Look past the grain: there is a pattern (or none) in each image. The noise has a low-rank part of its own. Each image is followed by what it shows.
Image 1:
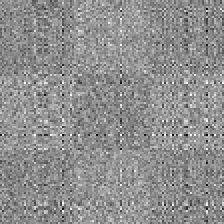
a checkerboard
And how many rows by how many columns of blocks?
3 by 3
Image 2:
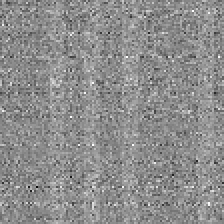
bands of columns
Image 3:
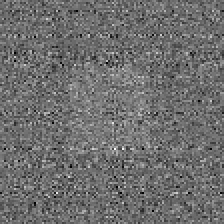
one block
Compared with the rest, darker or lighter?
lighter
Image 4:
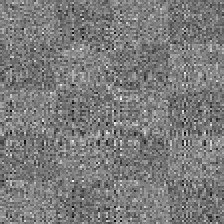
a checkerboard
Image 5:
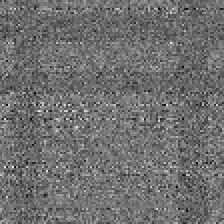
bands of rows crossing bands of columns
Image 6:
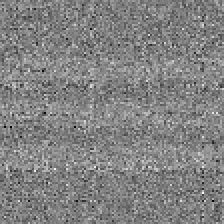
bands of rows
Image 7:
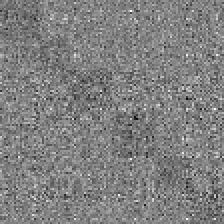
blocks along the diagonal
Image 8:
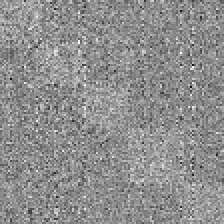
blocks along the diagonal
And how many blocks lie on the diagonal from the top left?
5
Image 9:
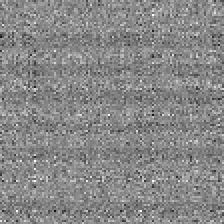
bands of rows
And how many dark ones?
6
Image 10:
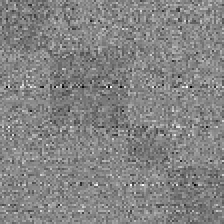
blocks along the diagonal
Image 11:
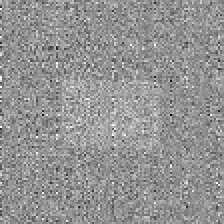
one block
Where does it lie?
centre
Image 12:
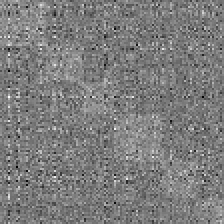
blocks along the diagonal
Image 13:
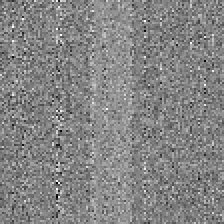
one band of columns
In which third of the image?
middle
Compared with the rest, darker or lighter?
lighter
